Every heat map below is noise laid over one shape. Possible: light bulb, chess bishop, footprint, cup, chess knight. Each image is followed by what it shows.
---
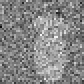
footprint
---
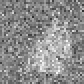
chess knight
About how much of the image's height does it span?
two thirds
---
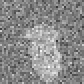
footprint
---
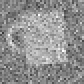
cup
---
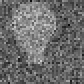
light bulb
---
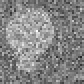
light bulb
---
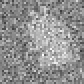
chess knight
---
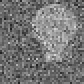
light bulb
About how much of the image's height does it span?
two thirds
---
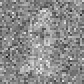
chess bishop
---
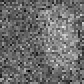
footprint
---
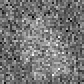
chess knight
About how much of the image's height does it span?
nearly all
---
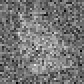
chess knight
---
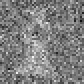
chess bishop
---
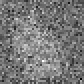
chess knight
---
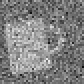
cup
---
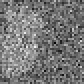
footprint
